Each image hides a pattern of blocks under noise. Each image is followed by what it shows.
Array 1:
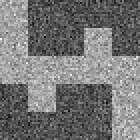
the same after a half turn
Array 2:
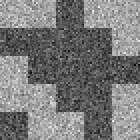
mirrored about the diagonal from the bottom left
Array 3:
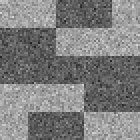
the same after a half turn
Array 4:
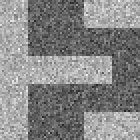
top and bottom mirror each other
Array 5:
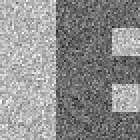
top and bottom mirror each other
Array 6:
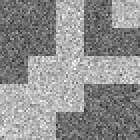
mirrored about the diagonal from the bottom left
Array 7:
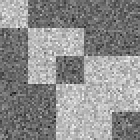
mirrored about the diagonal from the top left
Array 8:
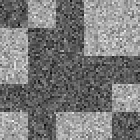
mirrored about the diagonal from the bottom left
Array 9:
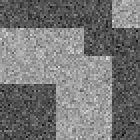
mirrored about the diagonal from the bottom left
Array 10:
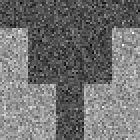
left and right mirror each other
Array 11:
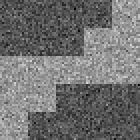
the same after a half turn
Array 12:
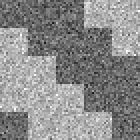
mirrored about the diagonal from the bottom left
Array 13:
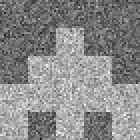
left and right mirror each other
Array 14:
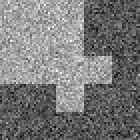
mirrored about the diagonal from the top left
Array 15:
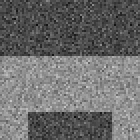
left and right mirror each other
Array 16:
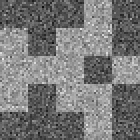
top and bottom mirror each other
